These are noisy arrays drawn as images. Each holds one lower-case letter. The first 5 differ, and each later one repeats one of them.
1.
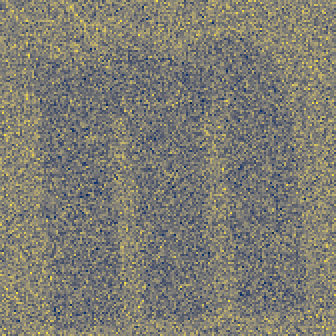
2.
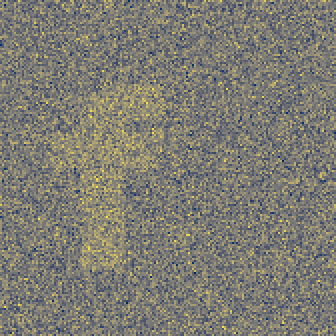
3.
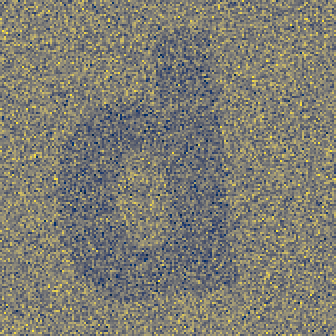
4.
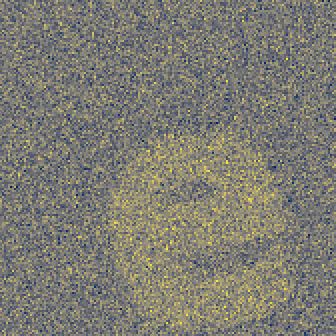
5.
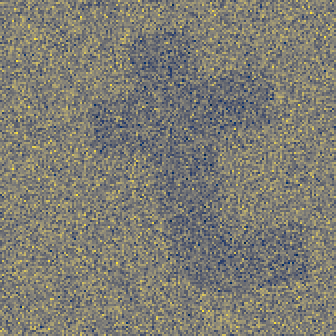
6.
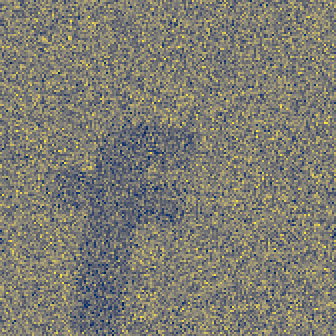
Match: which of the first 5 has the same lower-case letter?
2
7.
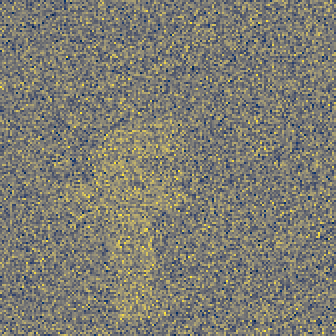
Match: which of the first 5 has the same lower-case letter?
2
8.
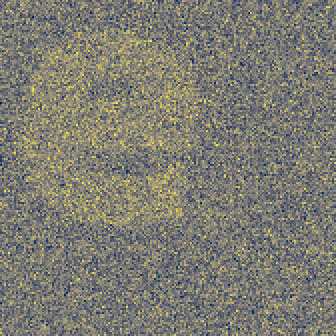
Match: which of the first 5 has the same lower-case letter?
4
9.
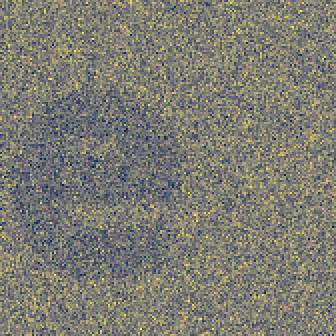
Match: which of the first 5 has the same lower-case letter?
4
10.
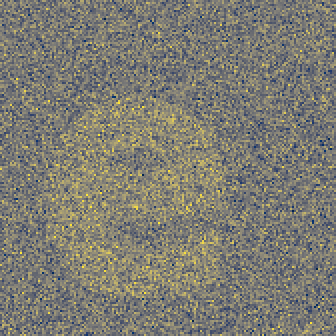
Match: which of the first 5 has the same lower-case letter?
4
